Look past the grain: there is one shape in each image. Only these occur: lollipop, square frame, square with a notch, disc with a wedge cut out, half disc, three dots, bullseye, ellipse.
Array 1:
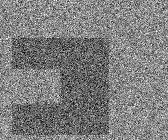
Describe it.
dark square with a notch
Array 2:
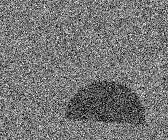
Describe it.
dark half disc
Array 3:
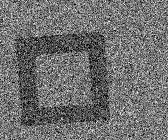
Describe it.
dark square frame
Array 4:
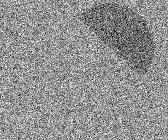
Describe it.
dark half disc
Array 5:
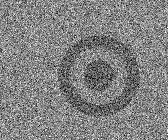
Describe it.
dark bullseye
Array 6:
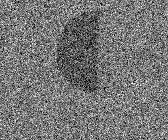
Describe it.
dark half disc
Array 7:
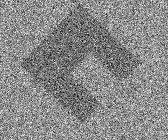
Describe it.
dark square with a notch
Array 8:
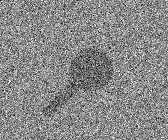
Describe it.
dark lollipop
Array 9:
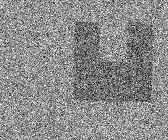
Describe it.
dark square with a notch
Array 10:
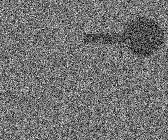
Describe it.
dark lollipop
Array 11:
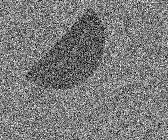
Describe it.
dark half disc
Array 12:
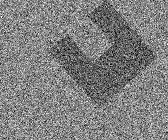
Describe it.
dark square with a notch
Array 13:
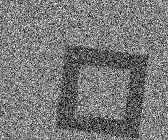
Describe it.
dark square frame
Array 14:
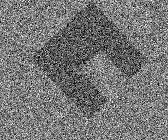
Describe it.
dark square with a notch
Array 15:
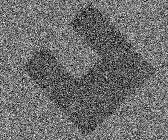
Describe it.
dark square with a notch
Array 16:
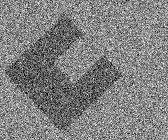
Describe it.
dark square with a notch
